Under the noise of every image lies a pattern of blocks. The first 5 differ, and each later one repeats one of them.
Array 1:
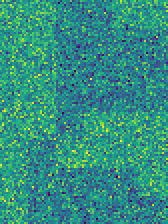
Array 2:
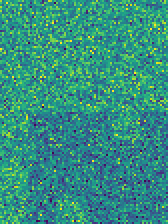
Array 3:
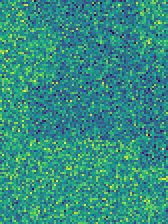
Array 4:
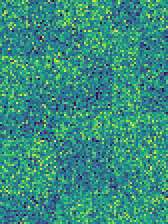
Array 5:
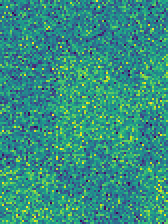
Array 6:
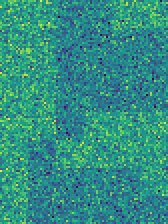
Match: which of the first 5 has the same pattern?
1
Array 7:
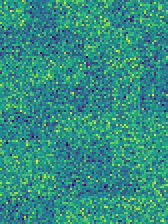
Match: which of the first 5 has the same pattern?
4
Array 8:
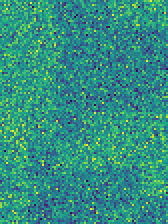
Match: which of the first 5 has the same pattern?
1
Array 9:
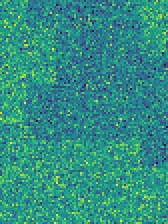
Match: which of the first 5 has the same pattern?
3
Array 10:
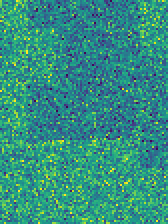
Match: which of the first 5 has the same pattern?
3
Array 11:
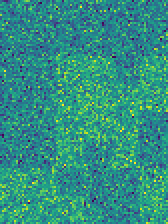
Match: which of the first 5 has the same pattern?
5
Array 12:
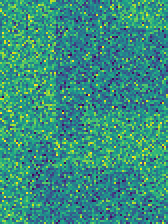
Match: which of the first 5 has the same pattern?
1
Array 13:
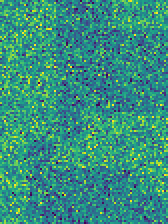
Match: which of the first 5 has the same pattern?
1
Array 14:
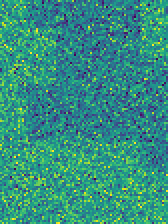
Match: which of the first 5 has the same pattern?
3
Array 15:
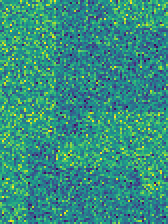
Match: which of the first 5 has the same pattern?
1
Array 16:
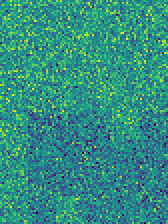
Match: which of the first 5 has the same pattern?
2
